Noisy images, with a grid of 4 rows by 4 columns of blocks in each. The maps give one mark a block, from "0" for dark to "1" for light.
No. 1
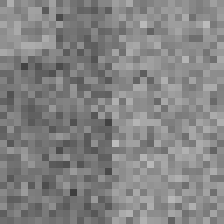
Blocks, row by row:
1 0 1 1
0 0 1 1
0 0 1 1
0 0 1 1
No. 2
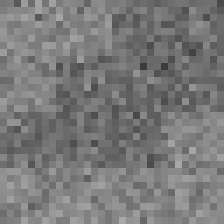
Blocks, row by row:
1 1 0 0
1 0 0 0
0 0 0 1
1 1 1 1
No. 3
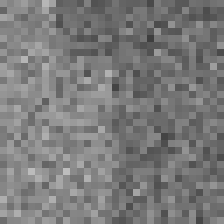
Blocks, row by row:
1 0 0 0
1 1 0 0
1 1 0 0
1 1 0 0
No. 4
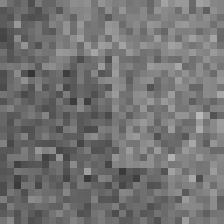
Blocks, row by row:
0 1 1 1
0 0 1 1
0 0 1 1
0 0 0 1
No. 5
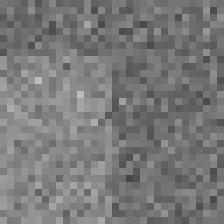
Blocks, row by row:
0 0 0 0
1 1 0 0
1 1 0 0
1 1 0 0
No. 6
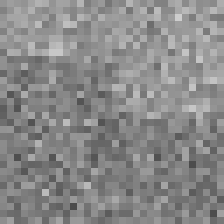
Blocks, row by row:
1 1 1 1
0 0 1 1
0 0 0 0
0 0 0 0
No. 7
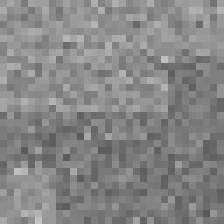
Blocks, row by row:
1 1 1 1
1 1 1 0
0 0 0 0
1 0 0 0
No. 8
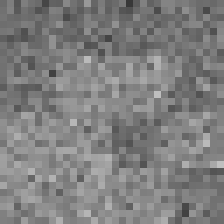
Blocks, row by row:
0 0 0 0
0 1 1 0
1 1 0 1
1 1 1 0
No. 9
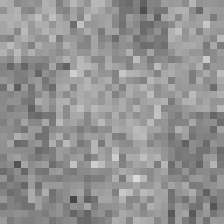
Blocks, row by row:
1 1 0 1
0 1 1 1
0 1 1 0
0 0 1 0
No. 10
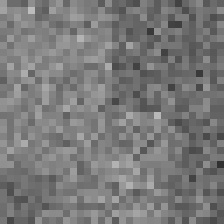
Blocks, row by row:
1 1 0 0
1 1 0 0
1 1 1 0
0 1 1 0
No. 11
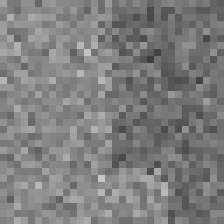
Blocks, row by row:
1 1 0 0
1 1 0 0
1 1 0 0
1 1 1 0
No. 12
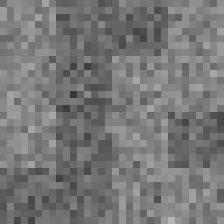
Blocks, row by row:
1 0 0 1
1 0 1 1
1 0 1 0
0 0 1 1
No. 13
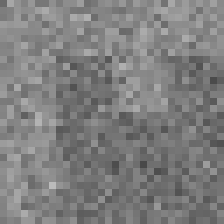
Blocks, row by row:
1 1 1 1
1 0 1 0
1 0 0 0
1 0 0 0
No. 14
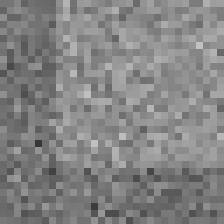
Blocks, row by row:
0 1 1 1
0 1 1 1
0 1 1 1
0 0 0 0
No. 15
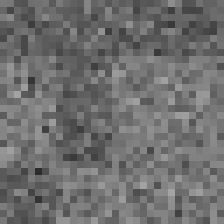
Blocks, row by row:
0 0 0 0
1 0 1 1
1 0 1 1
0 1 1 1
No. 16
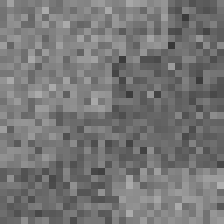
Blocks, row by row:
1 1 1 0
1 1 0 0
1 0 0 0
0 0 1 1
